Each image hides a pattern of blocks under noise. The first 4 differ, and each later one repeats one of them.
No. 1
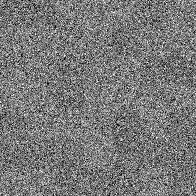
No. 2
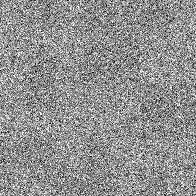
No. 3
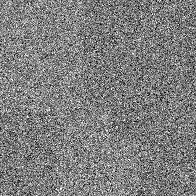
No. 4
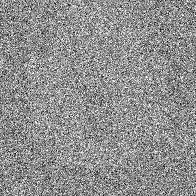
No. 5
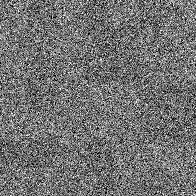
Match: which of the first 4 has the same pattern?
2
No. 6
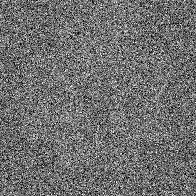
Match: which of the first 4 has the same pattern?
4
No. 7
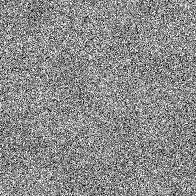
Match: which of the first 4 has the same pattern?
1
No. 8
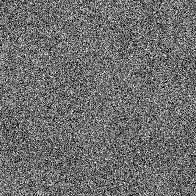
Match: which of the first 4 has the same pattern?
1
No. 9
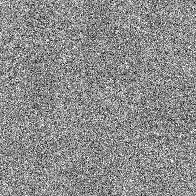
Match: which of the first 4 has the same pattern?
2
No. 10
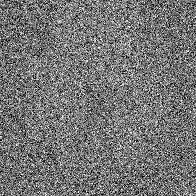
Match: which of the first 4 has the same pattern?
4
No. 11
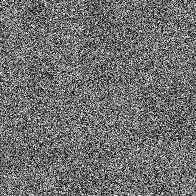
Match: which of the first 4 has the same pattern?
2
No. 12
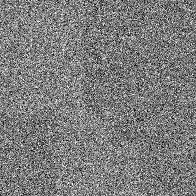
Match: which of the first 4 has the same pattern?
3
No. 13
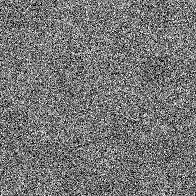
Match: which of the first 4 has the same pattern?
1
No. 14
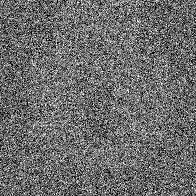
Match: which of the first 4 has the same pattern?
4
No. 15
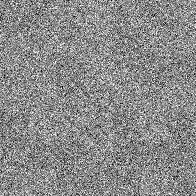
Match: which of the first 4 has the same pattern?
1
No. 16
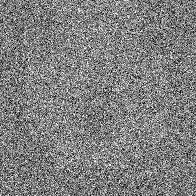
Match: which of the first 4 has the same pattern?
4
